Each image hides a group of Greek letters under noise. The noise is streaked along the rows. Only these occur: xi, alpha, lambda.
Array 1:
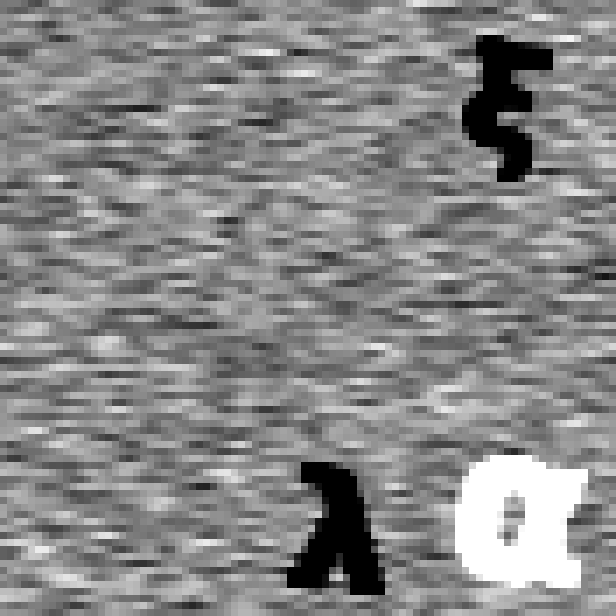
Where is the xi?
top right
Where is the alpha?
bottom right
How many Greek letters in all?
3
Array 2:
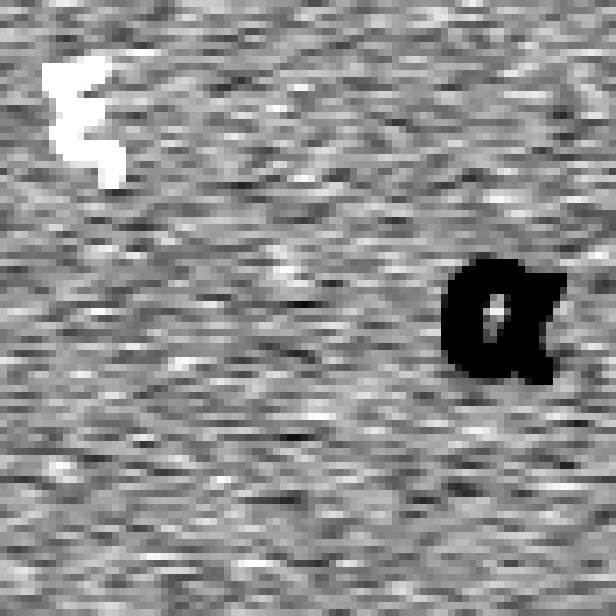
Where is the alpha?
middle right
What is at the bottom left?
nothing
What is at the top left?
xi
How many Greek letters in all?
2
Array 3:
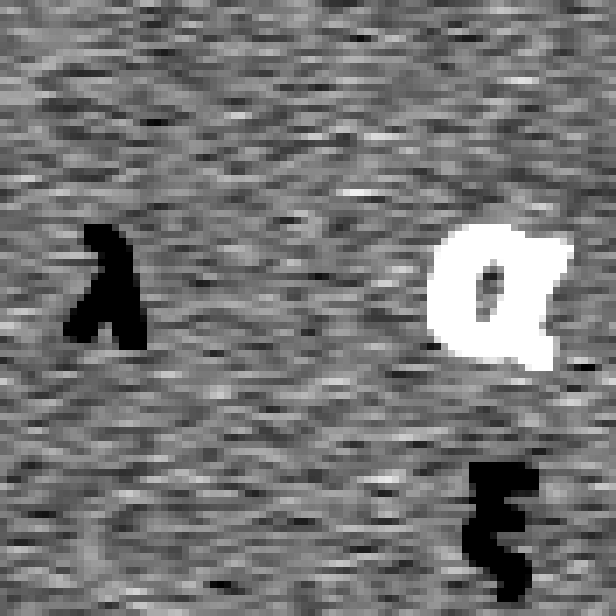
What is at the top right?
nothing
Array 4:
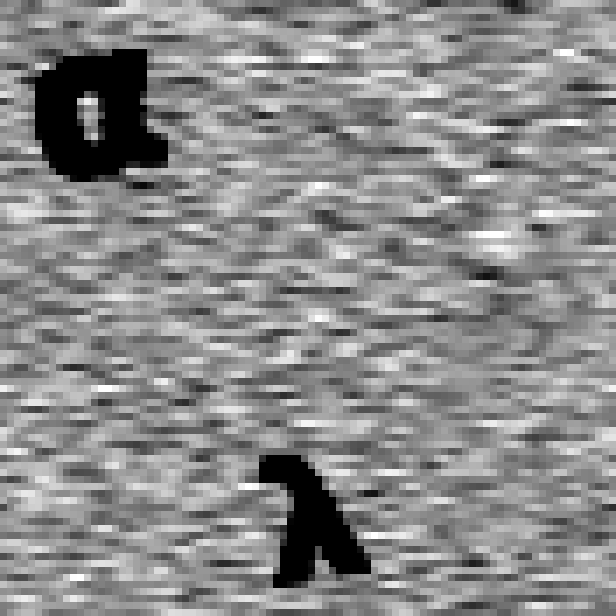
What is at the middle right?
nothing
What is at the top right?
nothing
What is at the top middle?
nothing
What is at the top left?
alpha
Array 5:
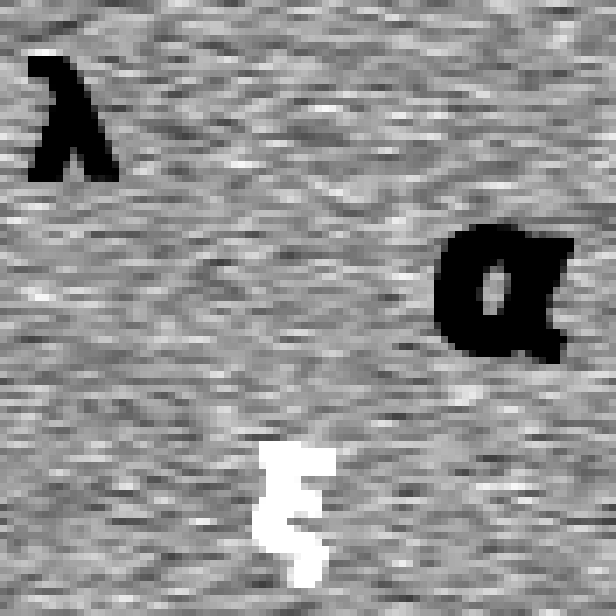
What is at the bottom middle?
xi
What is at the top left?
lambda
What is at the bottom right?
nothing
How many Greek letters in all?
3
